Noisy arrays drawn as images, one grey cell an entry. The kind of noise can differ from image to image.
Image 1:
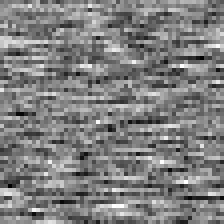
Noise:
streaked along the rows
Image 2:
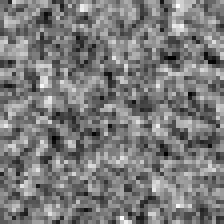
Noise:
blotchy
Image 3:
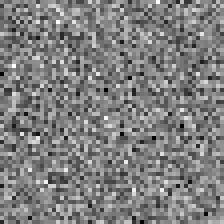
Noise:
low rank plus noise
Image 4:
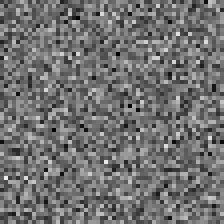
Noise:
independent entries
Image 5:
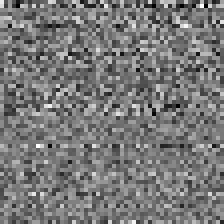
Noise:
rows of uneven size
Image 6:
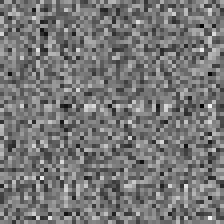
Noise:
low rank plus noise
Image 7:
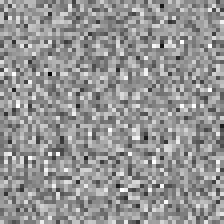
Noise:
low rank plus noise
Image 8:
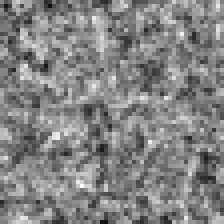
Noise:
blotchy
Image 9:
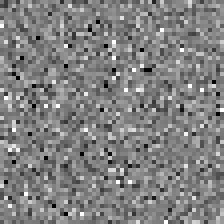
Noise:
heavy tails
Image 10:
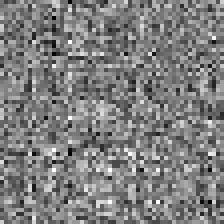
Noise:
low rank plus noise
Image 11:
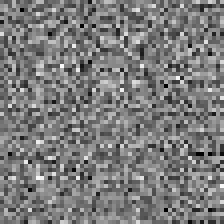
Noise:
low rank plus noise
